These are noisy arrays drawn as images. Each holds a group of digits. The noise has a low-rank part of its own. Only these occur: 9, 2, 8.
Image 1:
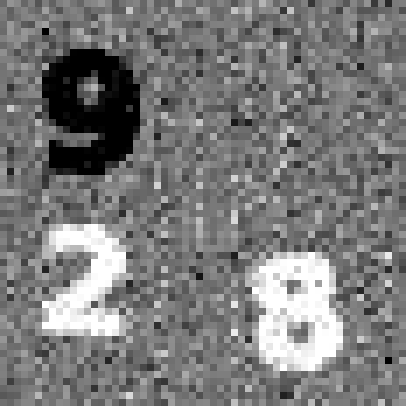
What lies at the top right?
nothing
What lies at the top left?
9
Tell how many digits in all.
3
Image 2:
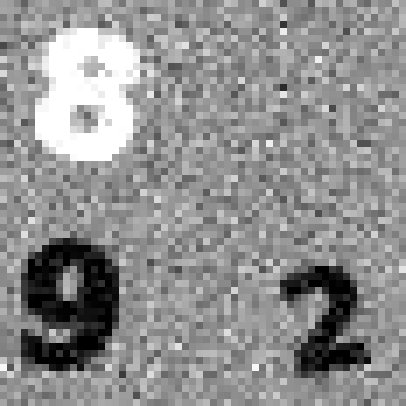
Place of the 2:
bottom right
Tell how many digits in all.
3
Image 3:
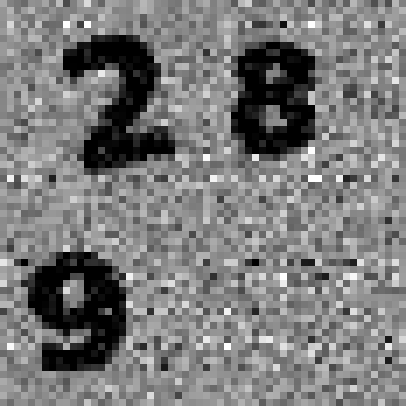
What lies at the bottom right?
nothing
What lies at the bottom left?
9
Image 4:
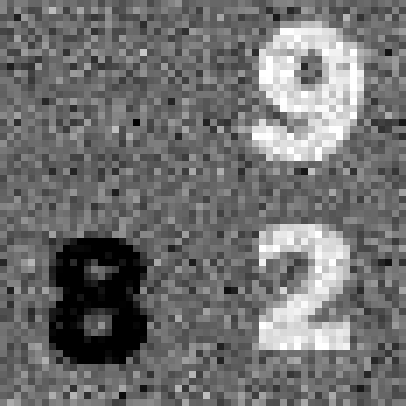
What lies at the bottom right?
2
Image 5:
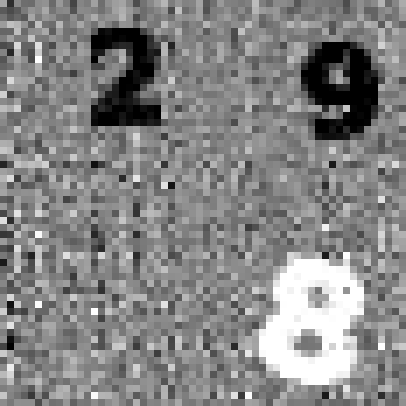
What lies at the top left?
2
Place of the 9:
top right
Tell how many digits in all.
3
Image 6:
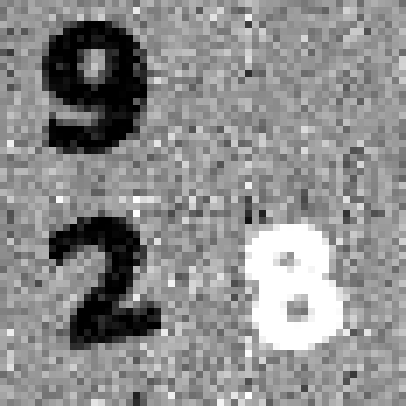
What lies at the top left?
9
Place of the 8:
bottom right
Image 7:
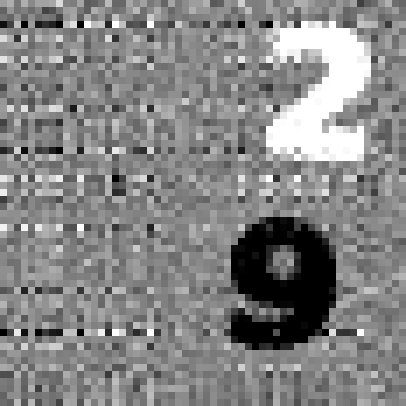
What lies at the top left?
nothing
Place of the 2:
top right
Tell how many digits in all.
2
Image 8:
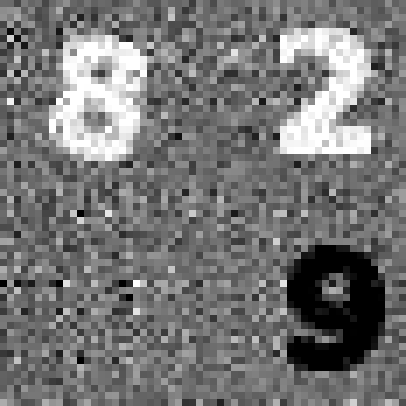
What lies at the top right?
2
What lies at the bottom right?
9
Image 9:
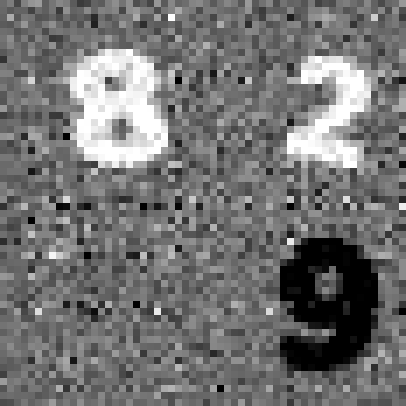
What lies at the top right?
2
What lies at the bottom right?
9
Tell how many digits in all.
3
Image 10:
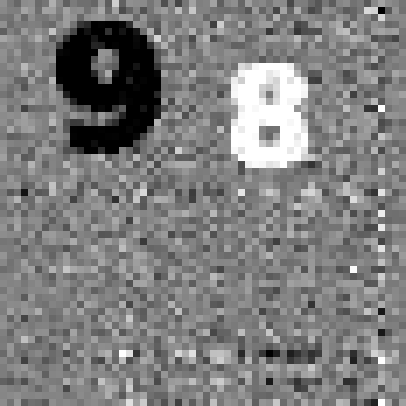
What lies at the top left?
9
